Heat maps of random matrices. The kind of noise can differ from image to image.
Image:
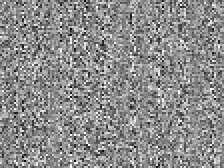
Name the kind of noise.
columns of uneven size
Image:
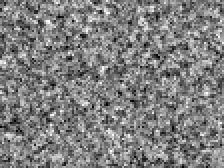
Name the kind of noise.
blotchy
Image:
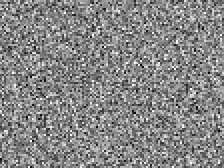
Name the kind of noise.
low rank plus noise
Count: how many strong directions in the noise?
one
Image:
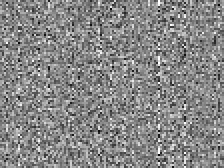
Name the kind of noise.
columns of uneven size
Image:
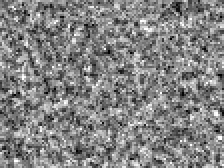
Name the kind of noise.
blotchy
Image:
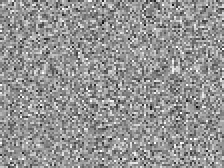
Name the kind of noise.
low rank plus noise
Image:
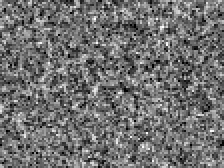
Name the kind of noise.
blotchy
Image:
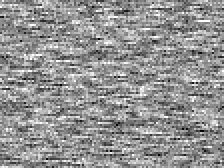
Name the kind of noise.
streaked along the rows
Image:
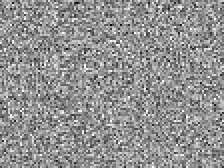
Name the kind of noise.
low rank plus noise
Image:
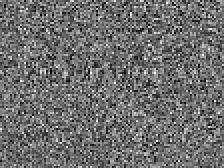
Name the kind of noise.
low rank plus noise
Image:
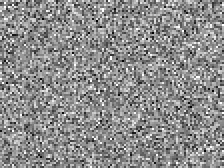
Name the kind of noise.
independent entries
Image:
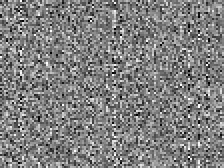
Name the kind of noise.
columns of uneven size
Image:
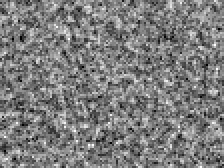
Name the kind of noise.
blotchy
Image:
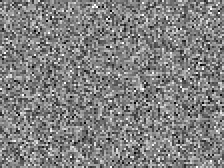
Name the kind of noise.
independent entries
